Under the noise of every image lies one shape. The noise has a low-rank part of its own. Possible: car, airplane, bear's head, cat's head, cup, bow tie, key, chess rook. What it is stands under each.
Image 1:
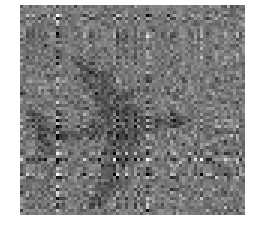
dark airplane
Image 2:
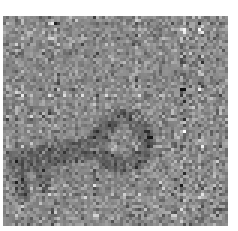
dark key
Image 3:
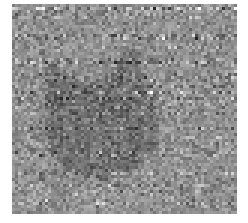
dark cat's head
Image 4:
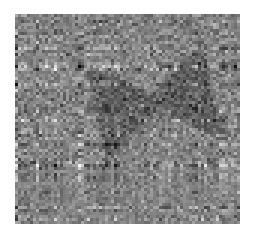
dark bow tie
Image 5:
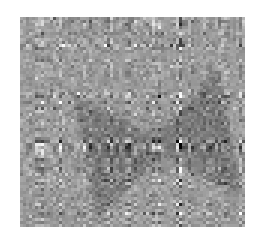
dark bow tie
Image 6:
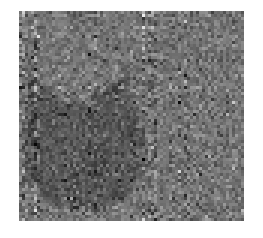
dark cat's head
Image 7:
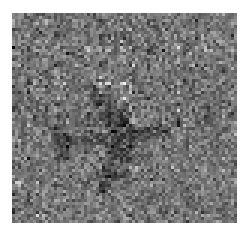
dark airplane
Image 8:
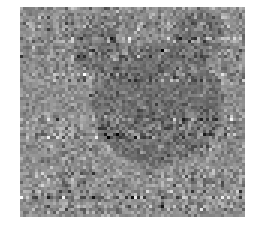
dark bear's head
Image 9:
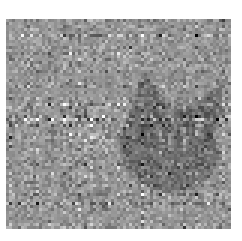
dark cat's head
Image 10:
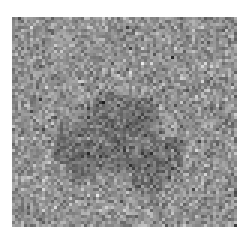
dark car
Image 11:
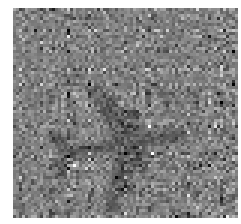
dark airplane
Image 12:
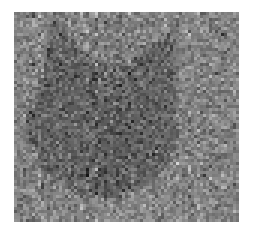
dark cat's head
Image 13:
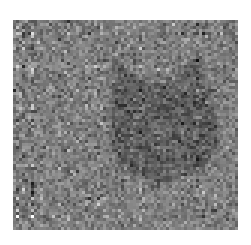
dark cat's head
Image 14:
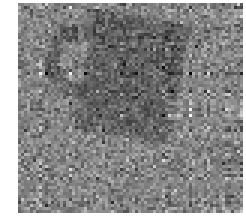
dark cup
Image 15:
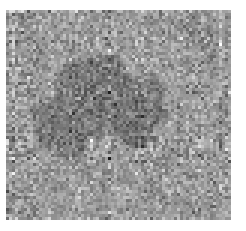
dark car
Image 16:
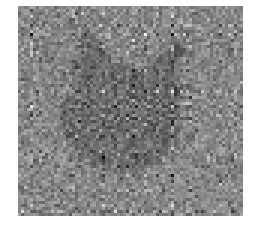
dark cat's head
